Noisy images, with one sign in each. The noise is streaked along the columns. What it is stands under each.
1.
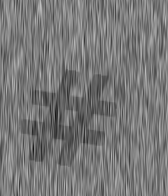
dark hash sign
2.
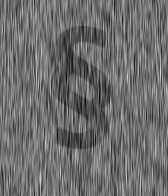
dark section sign
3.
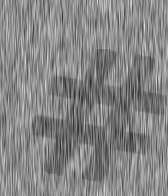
dark hash sign
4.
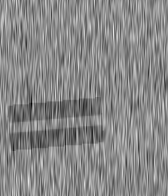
dark equals sign
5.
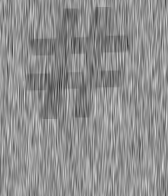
dark hash sign
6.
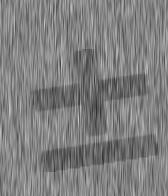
dark plus-minus sign
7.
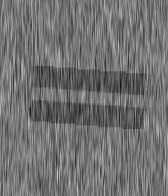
dark equals sign
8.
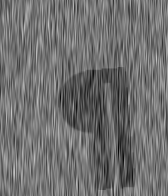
dark pilcrow
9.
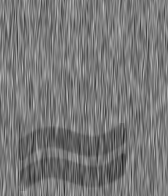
dark approximately sign
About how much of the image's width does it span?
two thirds
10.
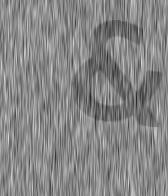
dark ampersand
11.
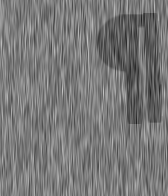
dark pilcrow
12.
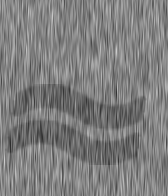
dark approximately sign
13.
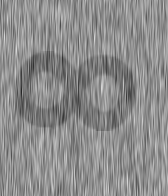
dark infinity sign
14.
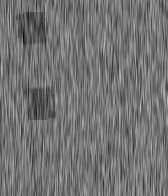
dark colon
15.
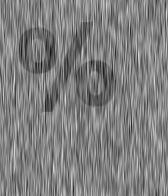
dark percent sign
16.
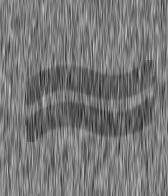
dark approximately sign
